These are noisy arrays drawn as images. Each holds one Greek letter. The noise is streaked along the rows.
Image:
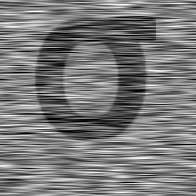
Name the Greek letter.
sigma
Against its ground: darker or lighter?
darker
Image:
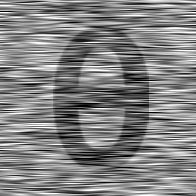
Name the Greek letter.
theta
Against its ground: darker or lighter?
darker
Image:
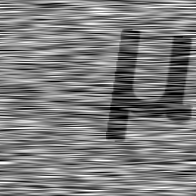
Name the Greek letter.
mu
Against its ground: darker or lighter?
darker
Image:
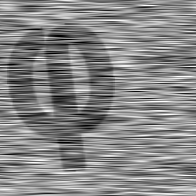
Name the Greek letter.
phi
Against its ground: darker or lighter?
darker
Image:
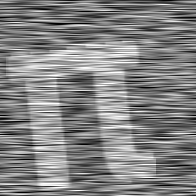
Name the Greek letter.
pi
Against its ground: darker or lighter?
lighter
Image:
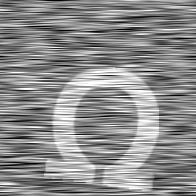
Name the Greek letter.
omega
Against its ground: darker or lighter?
lighter
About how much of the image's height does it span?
two thirds
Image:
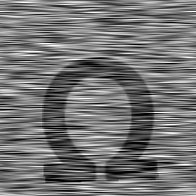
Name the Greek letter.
omega
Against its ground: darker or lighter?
darker
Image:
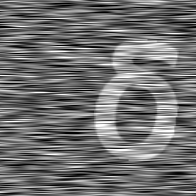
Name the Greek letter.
delta
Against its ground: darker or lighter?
lighter
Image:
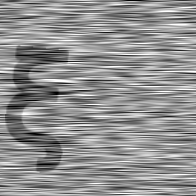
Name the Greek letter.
xi
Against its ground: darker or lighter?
darker
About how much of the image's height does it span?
two thirds
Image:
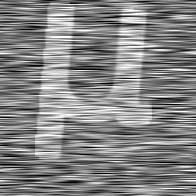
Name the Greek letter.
mu
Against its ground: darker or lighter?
lighter
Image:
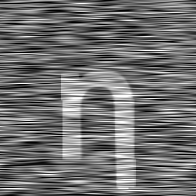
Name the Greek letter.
eta
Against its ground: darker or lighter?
lighter
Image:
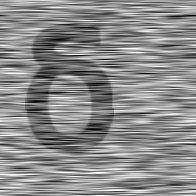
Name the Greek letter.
delta
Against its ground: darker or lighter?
darker
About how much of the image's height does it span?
two thirds
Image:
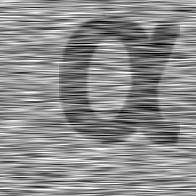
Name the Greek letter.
alpha
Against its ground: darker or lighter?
darker
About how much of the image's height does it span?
two thirds
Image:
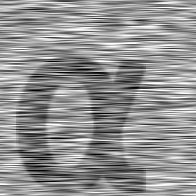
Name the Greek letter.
alpha
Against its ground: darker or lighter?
darker
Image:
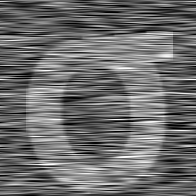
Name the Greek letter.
sigma
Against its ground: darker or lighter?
lighter
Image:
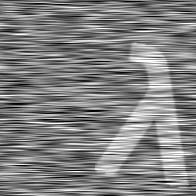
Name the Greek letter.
lambda
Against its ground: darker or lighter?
lighter
